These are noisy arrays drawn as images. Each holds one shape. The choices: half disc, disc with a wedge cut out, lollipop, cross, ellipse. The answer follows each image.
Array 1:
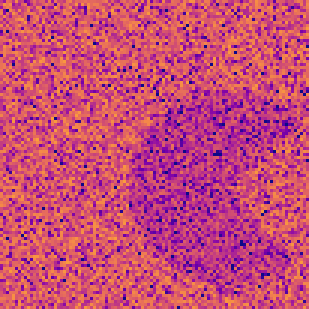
disc with a wedge cut out
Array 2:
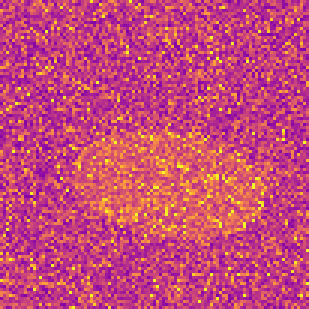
ellipse
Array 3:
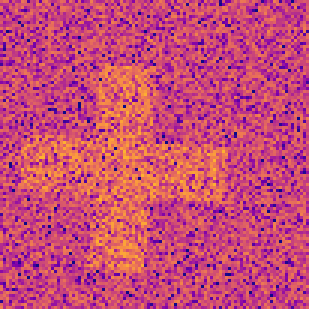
cross
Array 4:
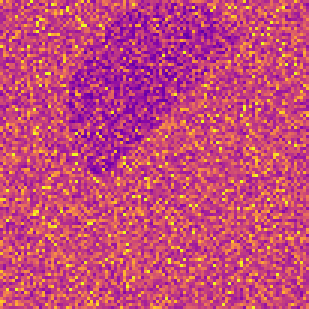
half disc
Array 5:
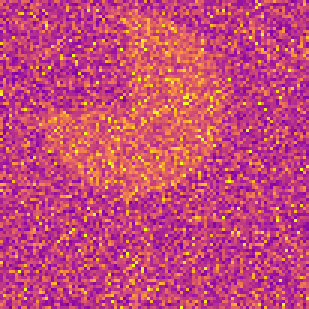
disc with a wedge cut out
